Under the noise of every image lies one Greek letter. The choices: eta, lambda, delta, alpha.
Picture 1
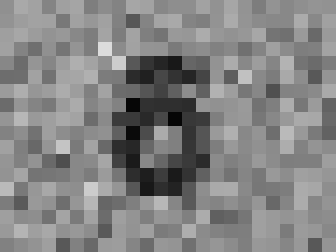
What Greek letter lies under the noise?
delta
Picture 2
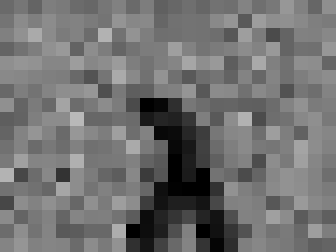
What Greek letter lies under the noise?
lambda
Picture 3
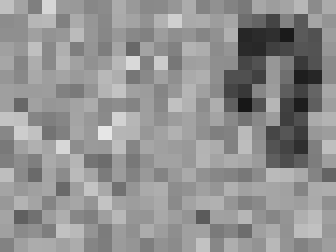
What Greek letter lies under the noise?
eta
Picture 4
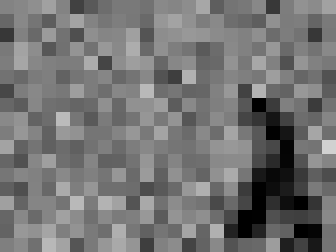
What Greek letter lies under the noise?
lambda
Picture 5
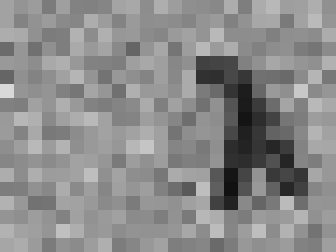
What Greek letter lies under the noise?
lambda
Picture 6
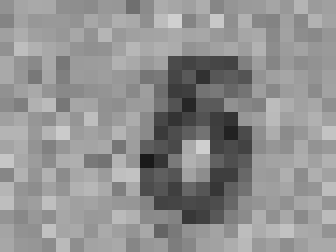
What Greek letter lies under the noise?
delta
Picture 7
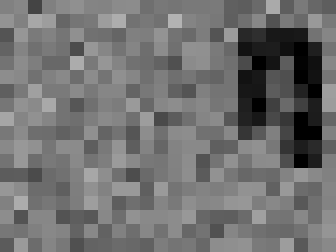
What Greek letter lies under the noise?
eta
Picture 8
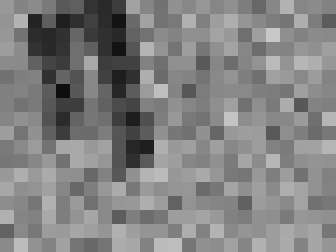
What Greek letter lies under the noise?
eta
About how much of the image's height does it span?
two thirds
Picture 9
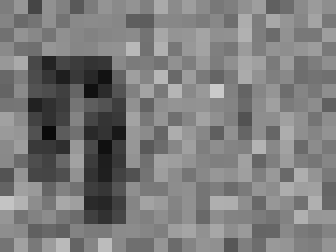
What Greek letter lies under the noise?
eta
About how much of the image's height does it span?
two thirds
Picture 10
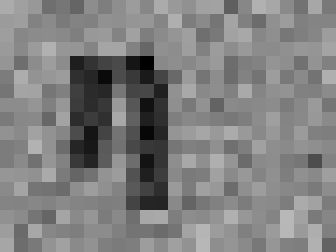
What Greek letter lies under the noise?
eta
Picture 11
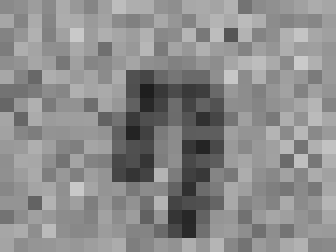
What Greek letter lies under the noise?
eta
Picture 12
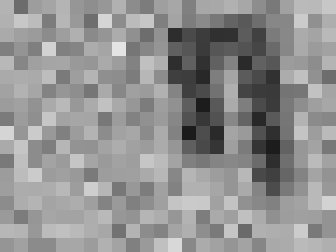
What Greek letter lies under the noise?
eta
